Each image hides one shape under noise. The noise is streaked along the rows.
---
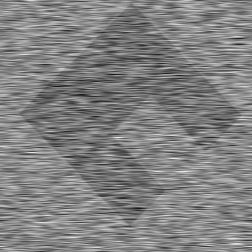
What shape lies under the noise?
square with a notch
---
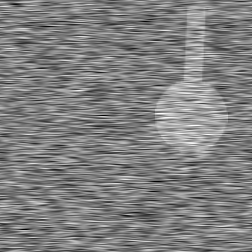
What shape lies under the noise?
lollipop
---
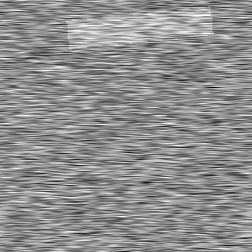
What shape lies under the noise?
bar
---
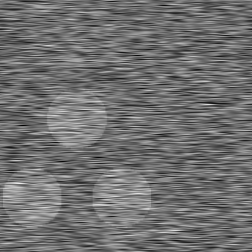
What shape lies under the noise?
three dots
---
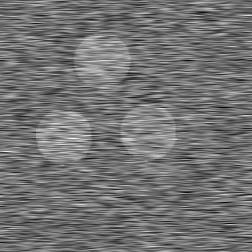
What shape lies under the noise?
three dots
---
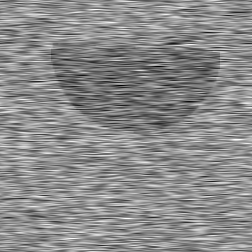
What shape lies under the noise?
half disc
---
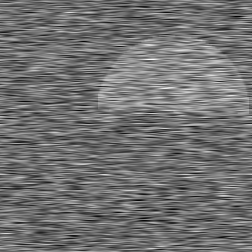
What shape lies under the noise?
half disc
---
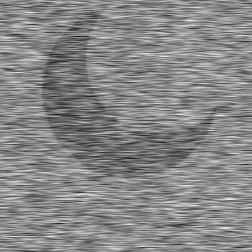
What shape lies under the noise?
crescent
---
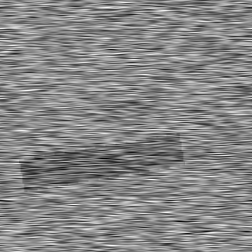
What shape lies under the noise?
bar
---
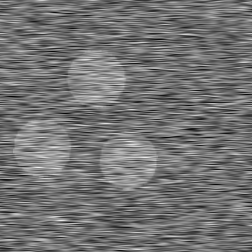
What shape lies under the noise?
three dots
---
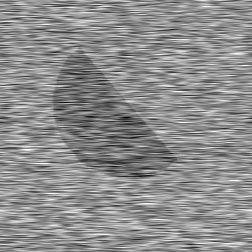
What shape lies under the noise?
half disc
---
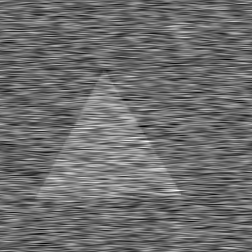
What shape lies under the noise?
triangle
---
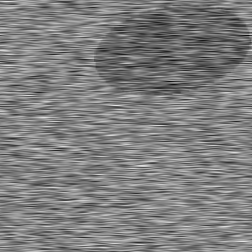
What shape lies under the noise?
ellipse
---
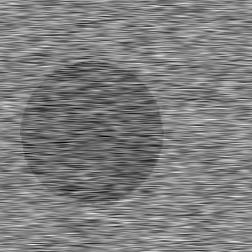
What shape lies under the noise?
disc
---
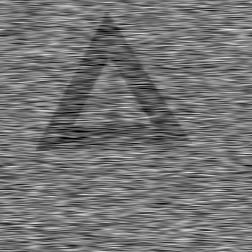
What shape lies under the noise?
triangle frame
